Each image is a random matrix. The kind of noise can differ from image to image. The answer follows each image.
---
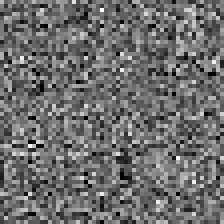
low rank plus noise
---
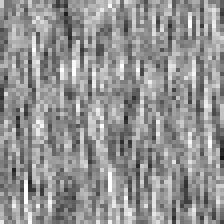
streaked along the columns
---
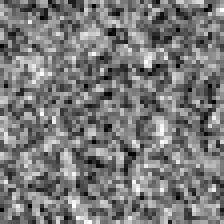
blotchy
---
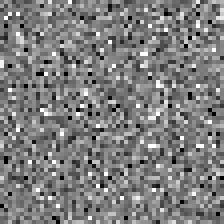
heavy tails
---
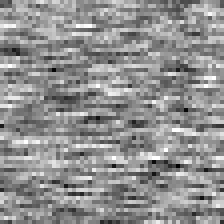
streaked along the rows
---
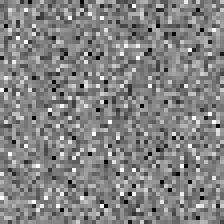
heavy tails
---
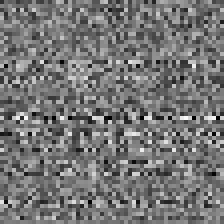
rows of uneven size
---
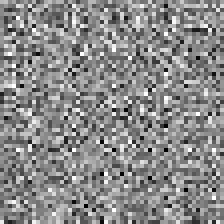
low rank plus noise
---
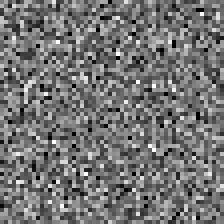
independent entries
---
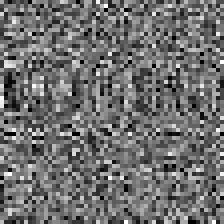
low rank plus noise
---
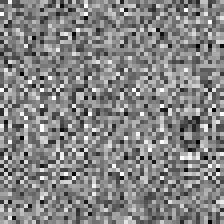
low rank plus noise
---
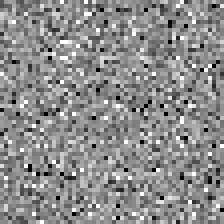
heavy tails
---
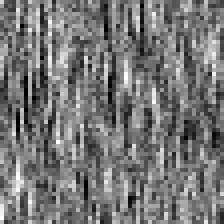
streaked along the columns
